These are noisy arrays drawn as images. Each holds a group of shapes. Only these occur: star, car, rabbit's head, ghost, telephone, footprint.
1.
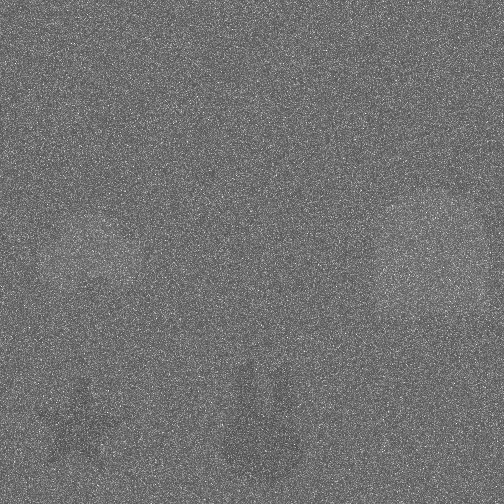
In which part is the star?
bottom left
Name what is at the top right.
nothing
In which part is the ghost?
middle right
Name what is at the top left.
nothing
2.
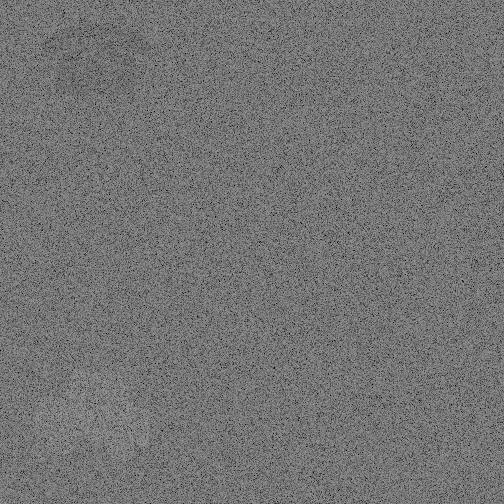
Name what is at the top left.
telephone
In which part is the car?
bottom left
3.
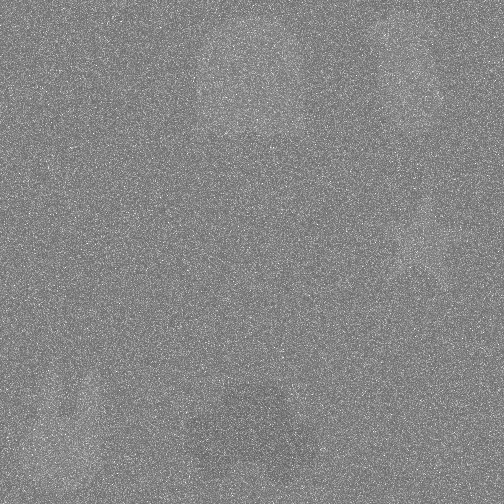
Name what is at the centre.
nothing
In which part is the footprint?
top right
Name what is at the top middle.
ghost
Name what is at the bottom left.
rabbit's head
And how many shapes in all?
5
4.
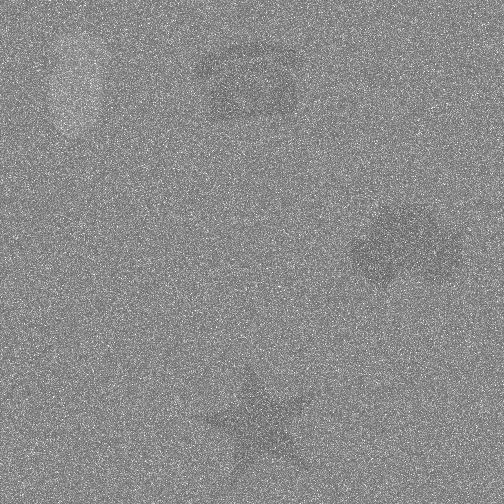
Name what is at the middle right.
car
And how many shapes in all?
4
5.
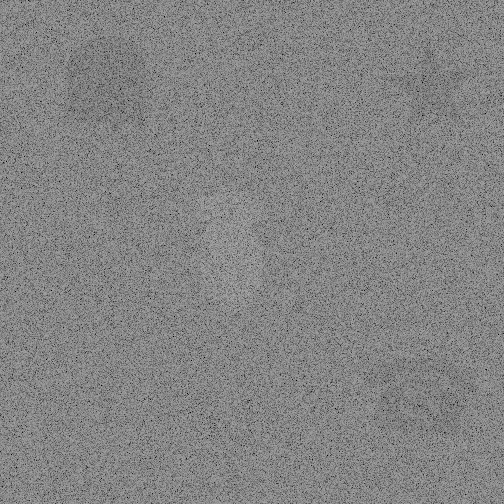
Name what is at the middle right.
nothing
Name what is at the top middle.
nothing
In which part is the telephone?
bottom right
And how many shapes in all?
4
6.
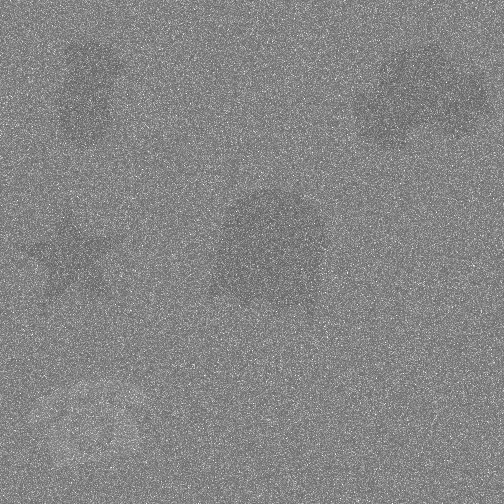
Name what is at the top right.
car
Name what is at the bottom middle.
nothing
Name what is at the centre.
ghost
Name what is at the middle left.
star
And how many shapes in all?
5
